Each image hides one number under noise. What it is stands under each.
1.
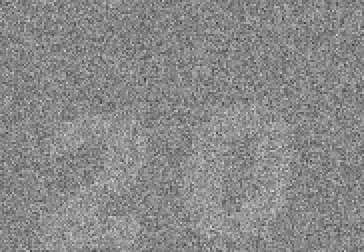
20
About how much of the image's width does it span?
two thirds
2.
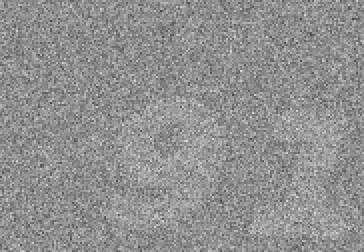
91
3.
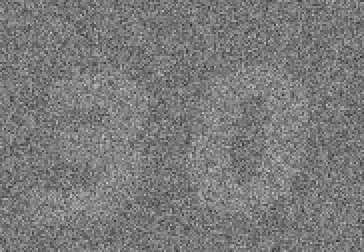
30
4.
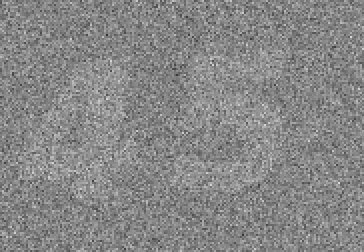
45
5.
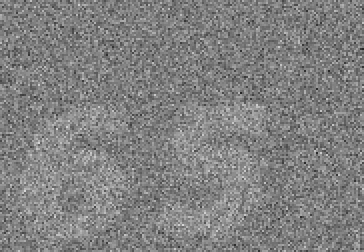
65
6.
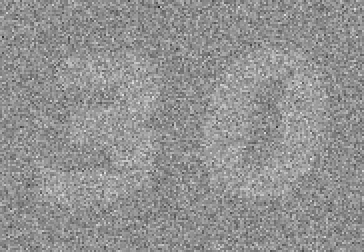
30
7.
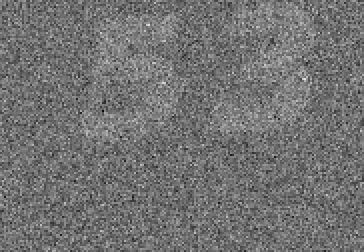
53
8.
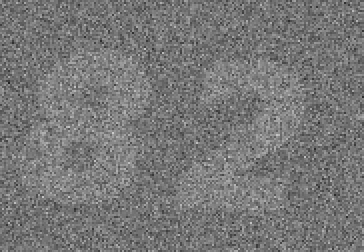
82
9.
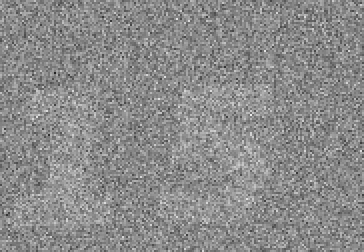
15
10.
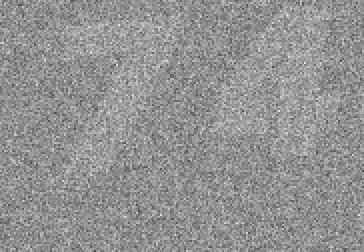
74
